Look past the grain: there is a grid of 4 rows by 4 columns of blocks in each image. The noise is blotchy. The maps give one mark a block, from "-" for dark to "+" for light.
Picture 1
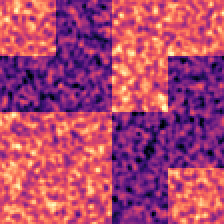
+-++
--+-
++--
++-+
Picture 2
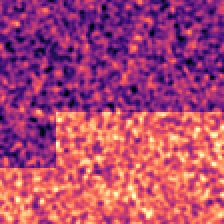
----
----
-+++
++++
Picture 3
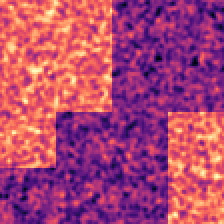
++--
++--
+--+
---+
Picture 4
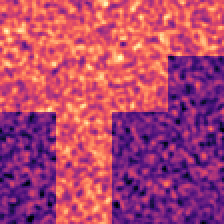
++++
+++-
-+--
-+--
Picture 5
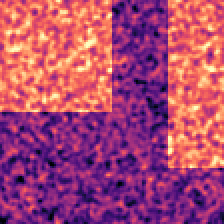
++-+
++-+
---+
----
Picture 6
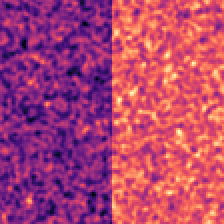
--++
--++
--++
--++
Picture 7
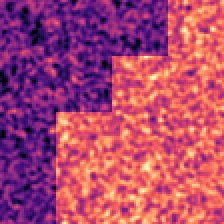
---+
--++
-+++
-+++
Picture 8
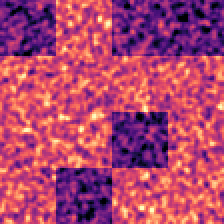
-+--
++++
++-+
+-++
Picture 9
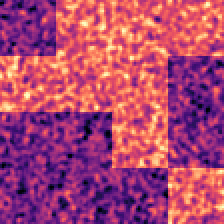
-+++
+++-
--+-
---+
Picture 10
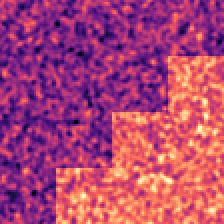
----
---+
--++
-+++
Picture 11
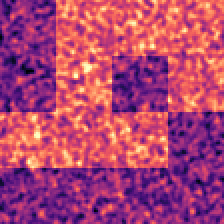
-+++
-+-+
+++-
----
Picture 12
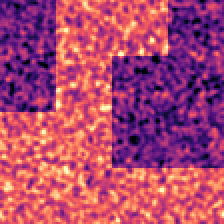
-++-
-+--
++--
++++
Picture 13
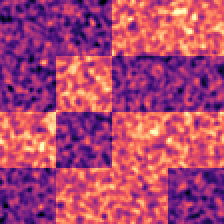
--++
-+--
+-++
-++-
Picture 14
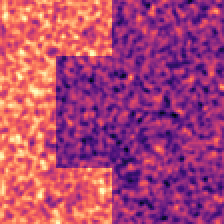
++--
+---
+---
++--
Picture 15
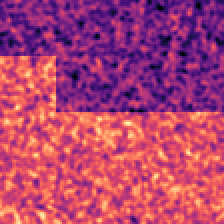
----
+---
++++
++++
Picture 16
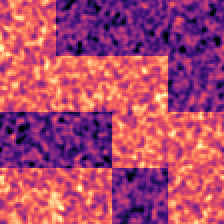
+---
+++-
--++
++-+
